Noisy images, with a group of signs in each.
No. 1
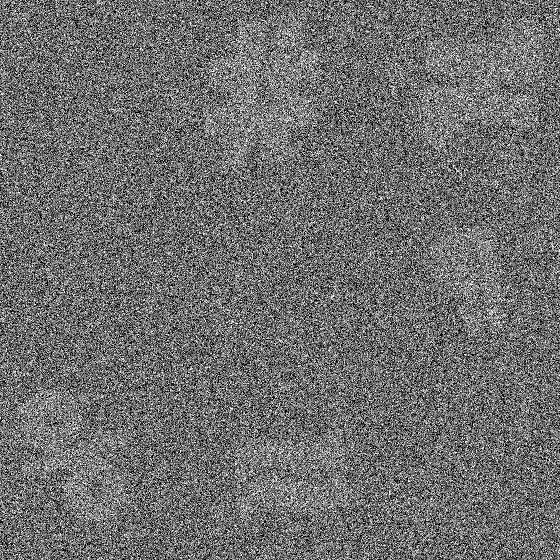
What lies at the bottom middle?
approximately sign
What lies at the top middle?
hash sign
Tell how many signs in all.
5
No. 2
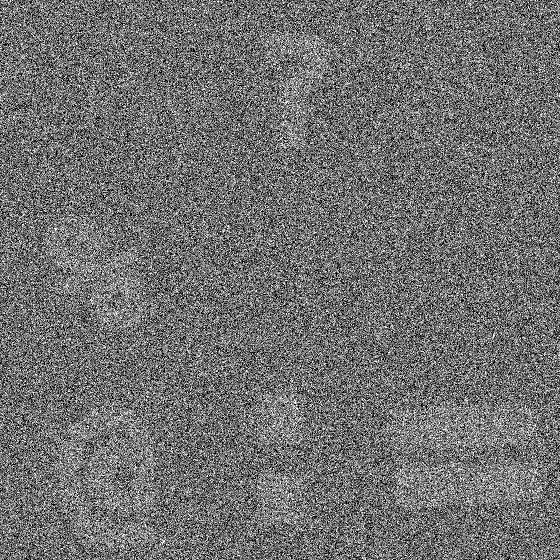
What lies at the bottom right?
equals sign
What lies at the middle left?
percent sign
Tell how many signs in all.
5
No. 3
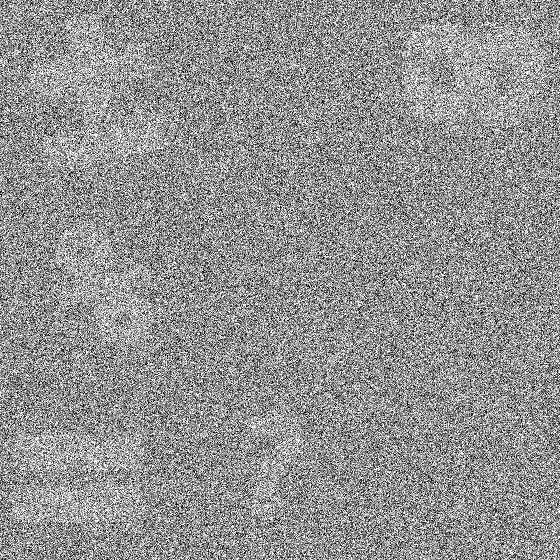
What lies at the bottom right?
nothing
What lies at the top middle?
nothing
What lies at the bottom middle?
question mark
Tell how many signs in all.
5
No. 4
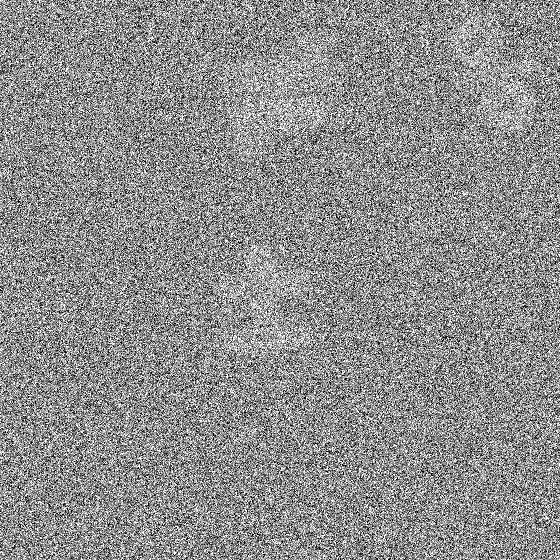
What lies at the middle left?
nothing
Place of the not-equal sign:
top middle
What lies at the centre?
plus-minus sign
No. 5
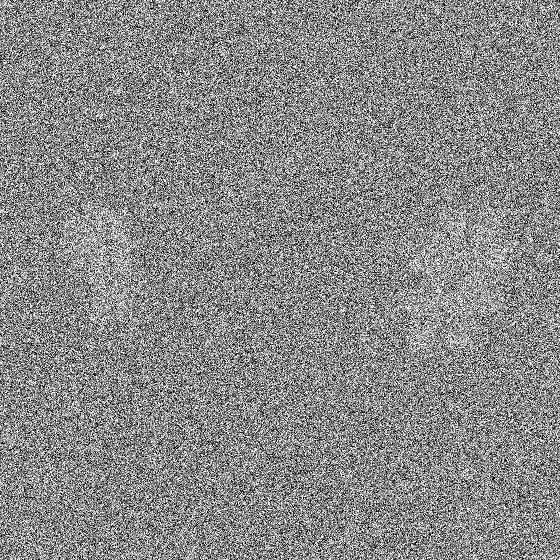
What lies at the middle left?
pilcrow
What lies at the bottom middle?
nothing
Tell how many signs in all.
2
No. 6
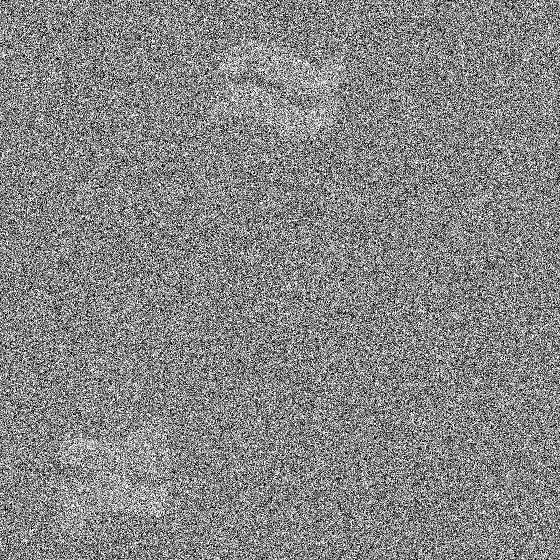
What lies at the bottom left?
not-equal sign
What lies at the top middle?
approximately sign
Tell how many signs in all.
2
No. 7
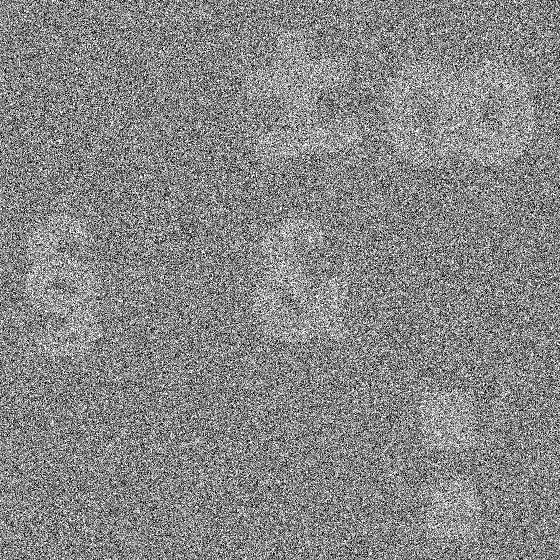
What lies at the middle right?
nothing
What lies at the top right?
infinity sign
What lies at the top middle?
plus-minus sign
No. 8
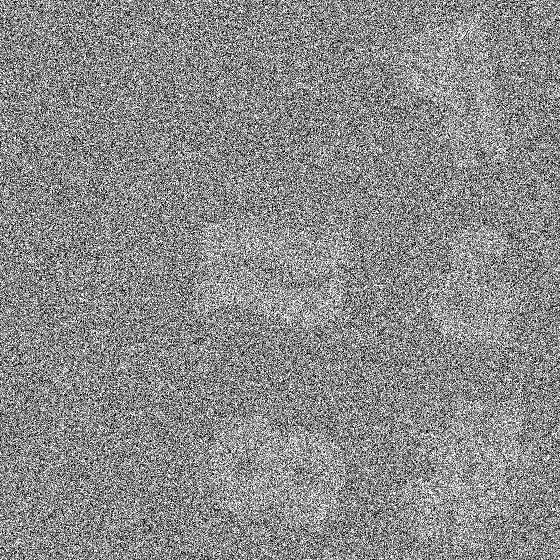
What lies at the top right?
pilcrow
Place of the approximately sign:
centre
